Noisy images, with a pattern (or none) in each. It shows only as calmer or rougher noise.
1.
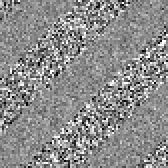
diagonal stripes
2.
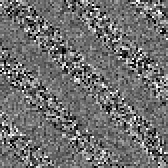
diagonal stripes
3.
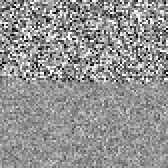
a sharp edge
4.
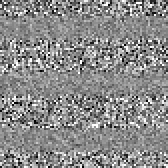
horizontal stripes
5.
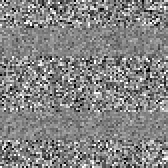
horizontal stripes
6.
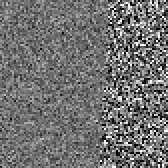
a sharp edge
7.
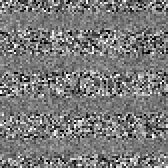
horizontal stripes
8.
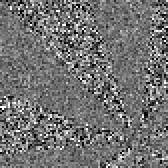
spokes from one point
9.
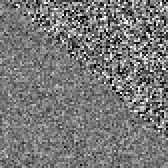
a sharp edge
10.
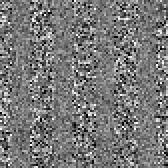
vertical stripes
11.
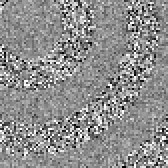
rings round one point
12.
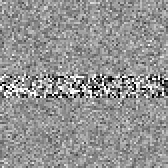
one horizontal stripe
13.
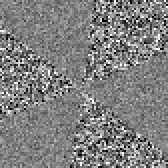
spokes from one point
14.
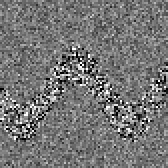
a wavy band
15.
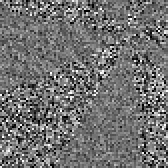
spokes from one point
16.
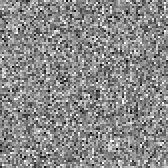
only noise
